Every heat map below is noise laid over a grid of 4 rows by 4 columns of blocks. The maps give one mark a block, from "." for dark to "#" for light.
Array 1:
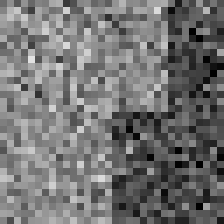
###.
###.
##..
##..
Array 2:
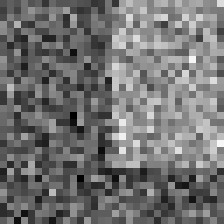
..##
..##
..##
....
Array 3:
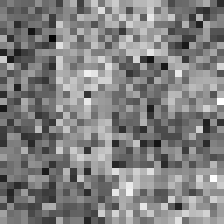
.##.
.#.#
.#..
..##
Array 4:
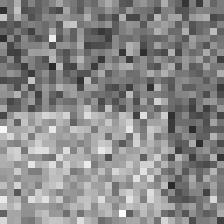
....
....
###.
###.
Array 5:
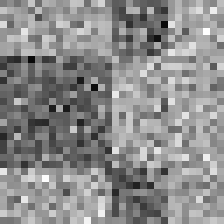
##.#
..##
..##
##.#
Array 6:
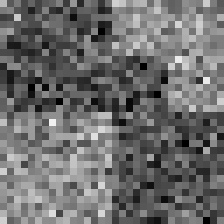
..##
...#
##..
##..
